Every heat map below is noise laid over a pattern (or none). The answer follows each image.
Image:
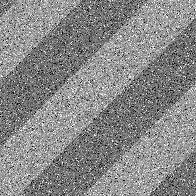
diagonal stripes
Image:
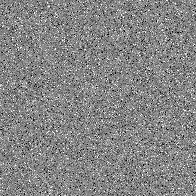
only noise
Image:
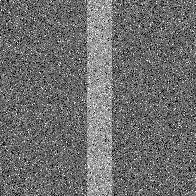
one vertical stripe
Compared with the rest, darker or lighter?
lighter
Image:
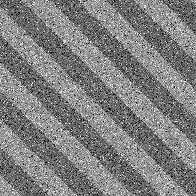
diagonal stripes
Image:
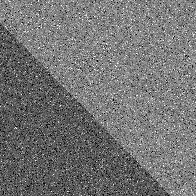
a sharp edge
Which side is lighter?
top right
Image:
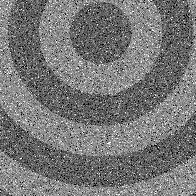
rings round one point
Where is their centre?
top middle
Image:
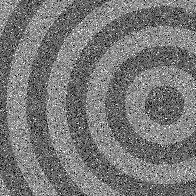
rings round one point
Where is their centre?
middle right
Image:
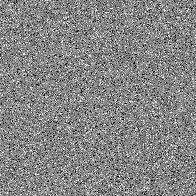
only noise
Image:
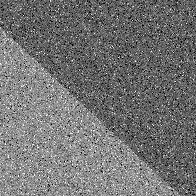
a sharp edge
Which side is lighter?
bottom left
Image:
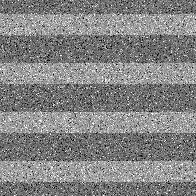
horizontal stripes
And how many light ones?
4
